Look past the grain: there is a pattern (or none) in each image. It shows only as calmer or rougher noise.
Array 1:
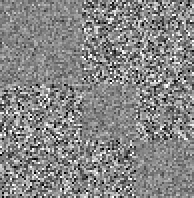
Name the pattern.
blocks along the diagonal
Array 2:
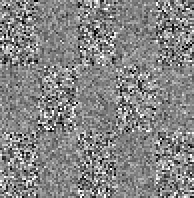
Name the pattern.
a checkerboard
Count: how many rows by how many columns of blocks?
3 by 5
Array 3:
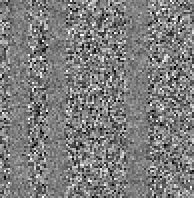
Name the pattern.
bands of columns
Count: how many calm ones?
3
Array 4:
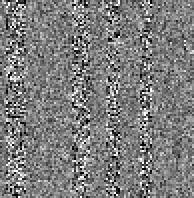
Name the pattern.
bands of columns
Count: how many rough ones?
4
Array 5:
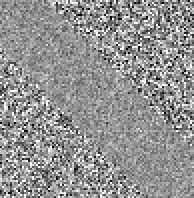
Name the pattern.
a diagonal band
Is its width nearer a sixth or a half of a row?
a half
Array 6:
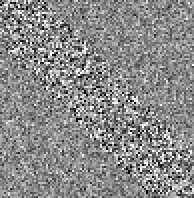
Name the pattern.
a diagonal band
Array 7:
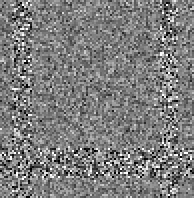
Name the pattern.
bands of rows crossing bands of columns
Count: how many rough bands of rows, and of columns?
1 and 2
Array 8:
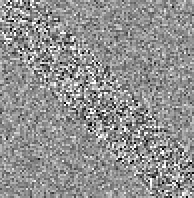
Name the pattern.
a diagonal band
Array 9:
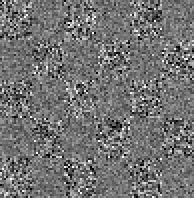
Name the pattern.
a checkerboard
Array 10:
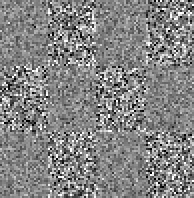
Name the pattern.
a checkerboard
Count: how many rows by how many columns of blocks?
3 by 4
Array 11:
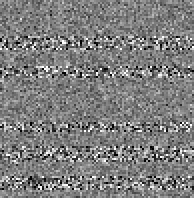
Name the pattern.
bands of rows
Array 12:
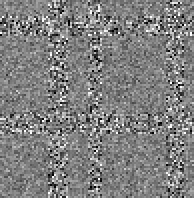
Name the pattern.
bands of rows crossing bands of columns
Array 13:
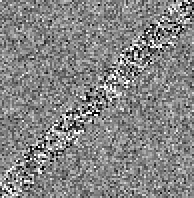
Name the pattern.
a diagonal band
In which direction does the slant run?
bottom left to top right
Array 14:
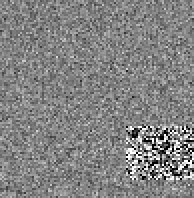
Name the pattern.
one block
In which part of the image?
bottom right
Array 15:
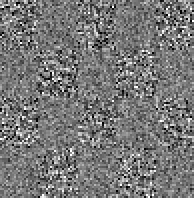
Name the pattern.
a checkerboard
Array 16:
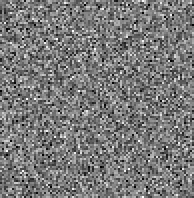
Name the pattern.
only noise
